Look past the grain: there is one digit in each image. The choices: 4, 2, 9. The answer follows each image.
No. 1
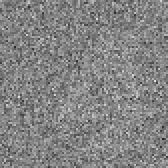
4
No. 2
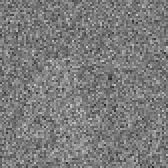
4
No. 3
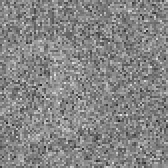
2
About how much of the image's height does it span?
two thirds
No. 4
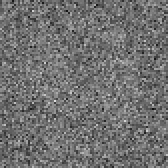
9
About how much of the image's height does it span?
nearly all
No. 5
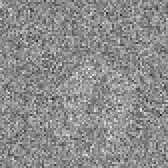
9
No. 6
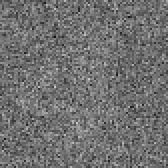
4
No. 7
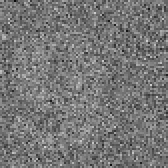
9
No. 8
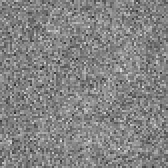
2
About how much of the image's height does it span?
nearly all
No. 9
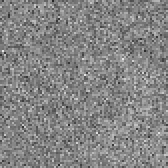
2
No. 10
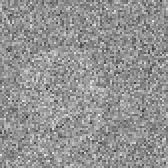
9
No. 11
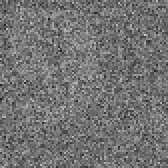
9
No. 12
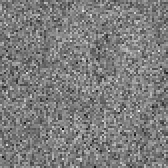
9
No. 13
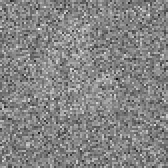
4
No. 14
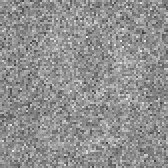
9
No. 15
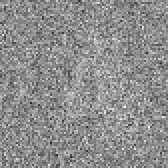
4
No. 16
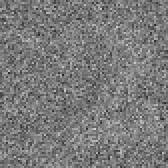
2
